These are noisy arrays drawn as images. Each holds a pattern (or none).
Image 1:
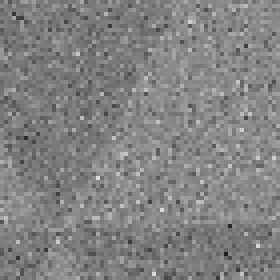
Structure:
spokes from one point
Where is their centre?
bottom left
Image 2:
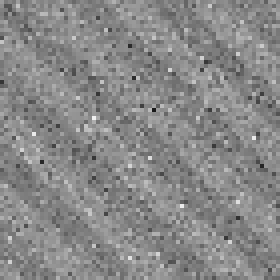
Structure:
diagonal stripes
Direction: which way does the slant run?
top left to bottom right
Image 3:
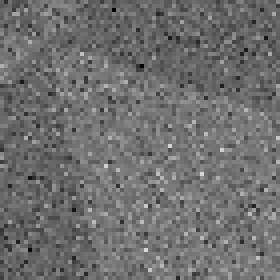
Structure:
spokes from one point
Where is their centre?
top left
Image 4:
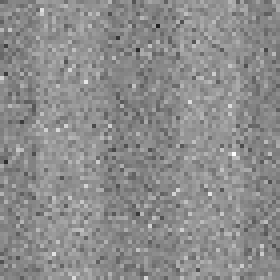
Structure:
vertical stripes
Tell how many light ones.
2
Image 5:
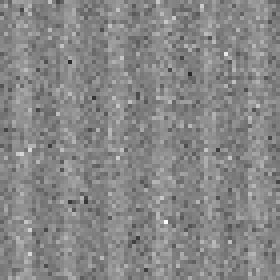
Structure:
vertical stripes
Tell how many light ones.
6
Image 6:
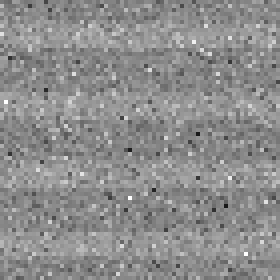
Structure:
horizontal stripes
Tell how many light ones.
4
